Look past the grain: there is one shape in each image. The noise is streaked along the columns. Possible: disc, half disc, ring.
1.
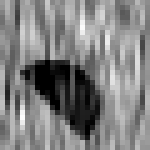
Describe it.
dark half disc
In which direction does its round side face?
up and right
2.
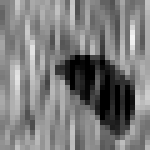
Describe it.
dark half disc
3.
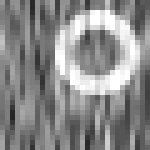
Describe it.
light ring
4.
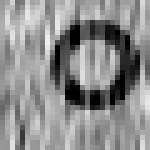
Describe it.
dark ring
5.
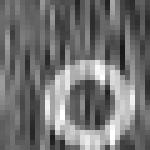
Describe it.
light ring
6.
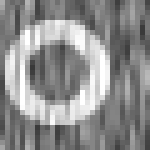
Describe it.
light ring
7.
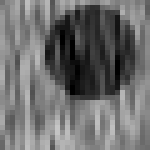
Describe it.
dark disc
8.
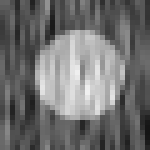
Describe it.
light disc
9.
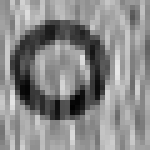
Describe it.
dark ring
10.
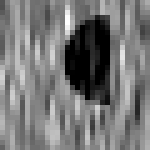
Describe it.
dark half disc
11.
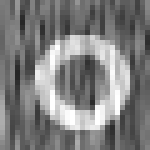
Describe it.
light ring
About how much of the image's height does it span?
two thirds
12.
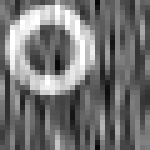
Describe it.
light ring
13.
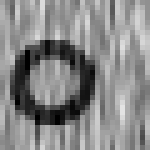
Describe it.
dark ring
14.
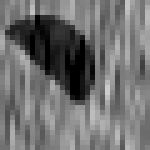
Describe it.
dark half disc
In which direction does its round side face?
up and right
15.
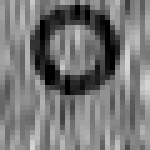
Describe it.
dark ring
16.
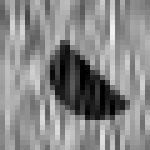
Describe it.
dark half disc
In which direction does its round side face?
down and left
